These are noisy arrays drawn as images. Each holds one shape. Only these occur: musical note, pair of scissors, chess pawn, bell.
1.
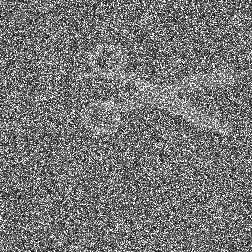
light pair of scissors
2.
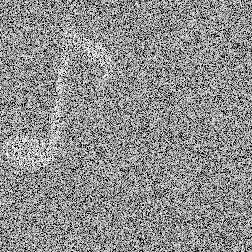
light musical note
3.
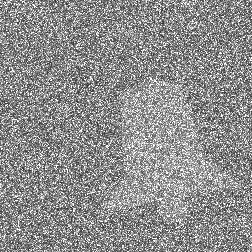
light bell
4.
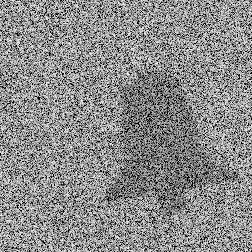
dark bell
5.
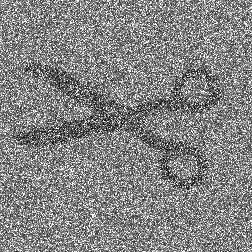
dark pair of scissors
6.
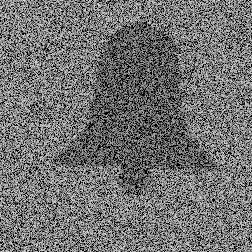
dark bell
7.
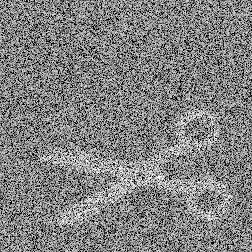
light pair of scissors
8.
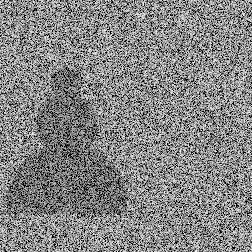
dark chess pawn
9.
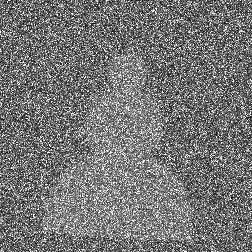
light chess pawn
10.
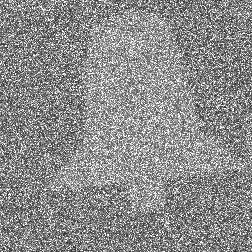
light bell
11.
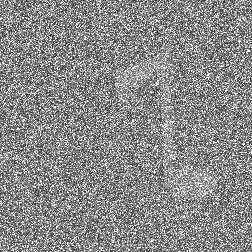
light musical note
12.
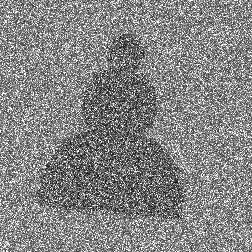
dark chess pawn
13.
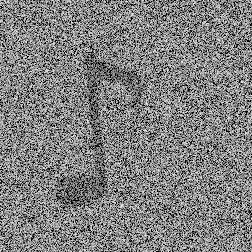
dark musical note
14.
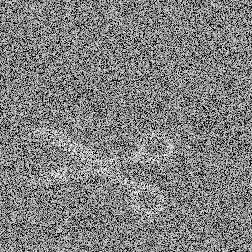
light pair of scissors
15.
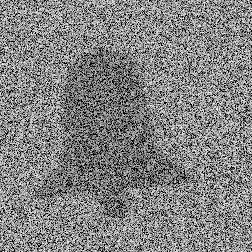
dark bell
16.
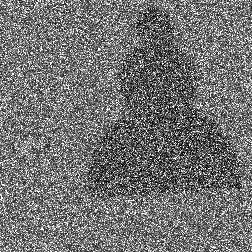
dark chess pawn
